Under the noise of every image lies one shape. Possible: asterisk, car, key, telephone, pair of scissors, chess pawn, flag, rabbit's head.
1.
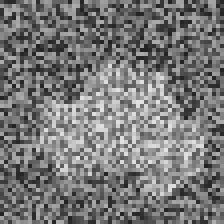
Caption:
light car
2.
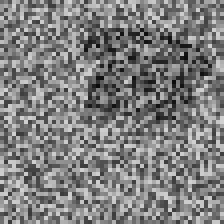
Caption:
dark telephone
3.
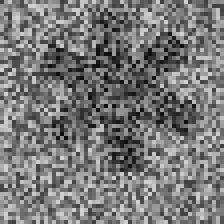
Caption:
dark asterisk
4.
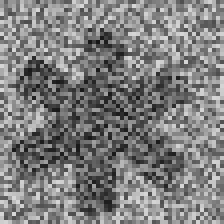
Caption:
dark asterisk
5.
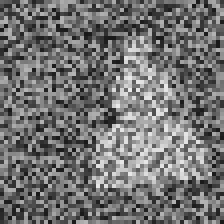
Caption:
light chess pawn
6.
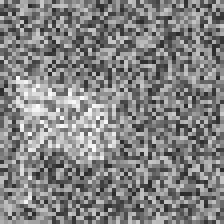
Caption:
light flag
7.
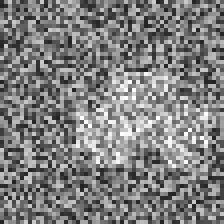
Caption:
light car
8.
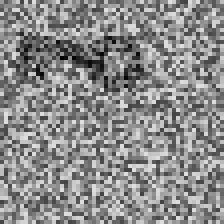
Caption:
dark key
